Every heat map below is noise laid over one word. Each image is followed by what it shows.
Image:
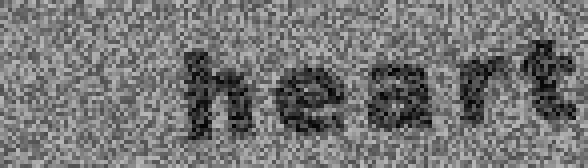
heart
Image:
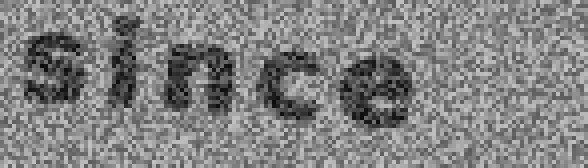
since
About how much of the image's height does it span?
two thirds
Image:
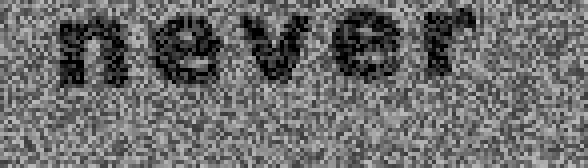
never
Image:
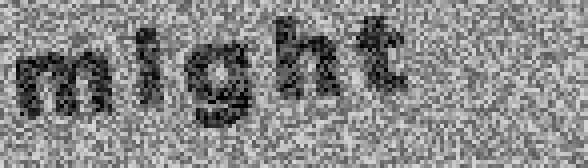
might
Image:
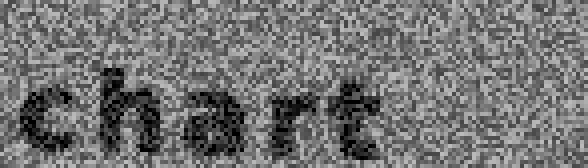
chart
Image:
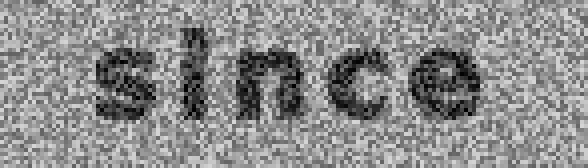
since
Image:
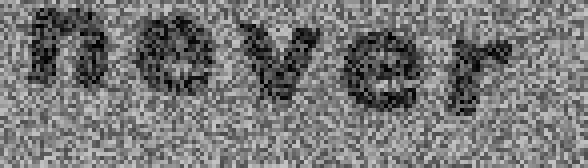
never
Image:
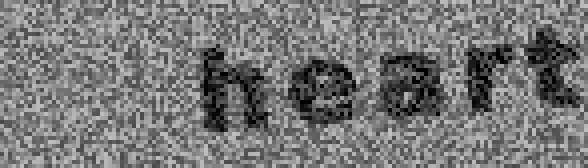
heart
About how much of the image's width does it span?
two thirds
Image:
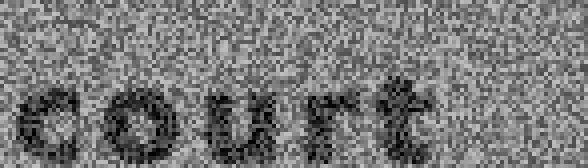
court
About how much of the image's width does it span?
two thirds
